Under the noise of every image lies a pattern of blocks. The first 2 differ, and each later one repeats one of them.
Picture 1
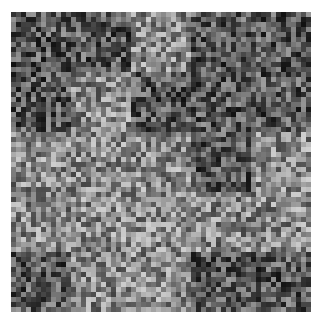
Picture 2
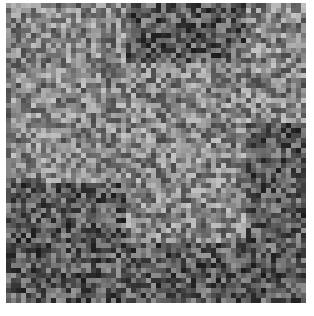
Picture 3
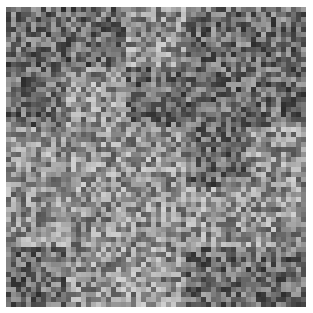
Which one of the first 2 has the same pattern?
1
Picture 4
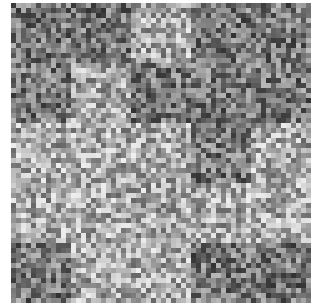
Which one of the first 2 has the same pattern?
1
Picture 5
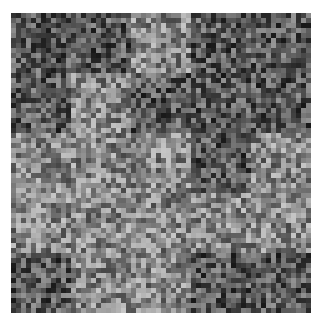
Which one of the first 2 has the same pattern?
1
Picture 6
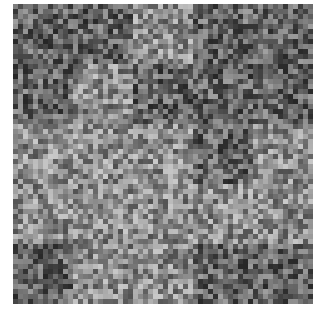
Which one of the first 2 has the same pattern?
1
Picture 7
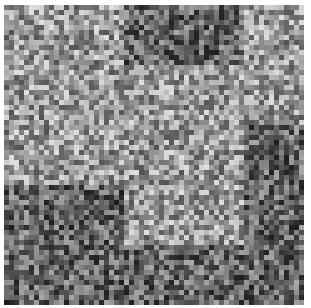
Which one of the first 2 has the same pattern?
2
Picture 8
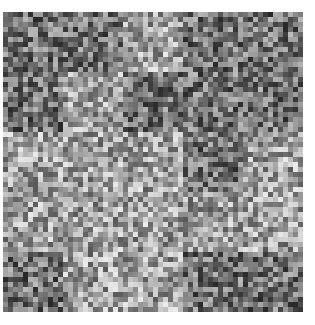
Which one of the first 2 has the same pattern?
1
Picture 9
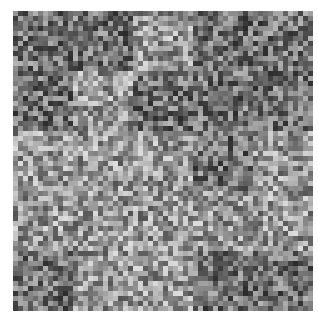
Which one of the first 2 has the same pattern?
1
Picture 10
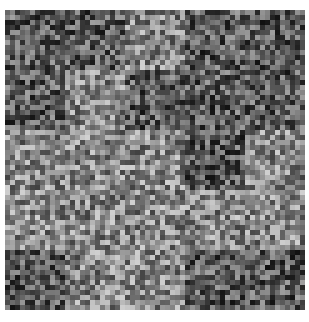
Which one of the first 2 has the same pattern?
1
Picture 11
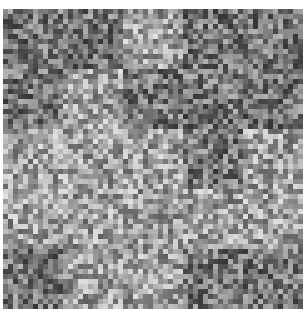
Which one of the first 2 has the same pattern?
1
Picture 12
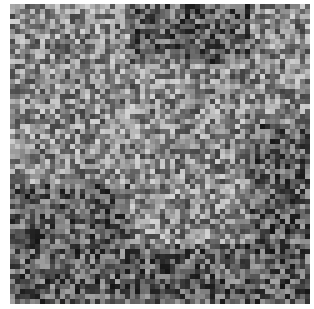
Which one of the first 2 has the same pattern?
2
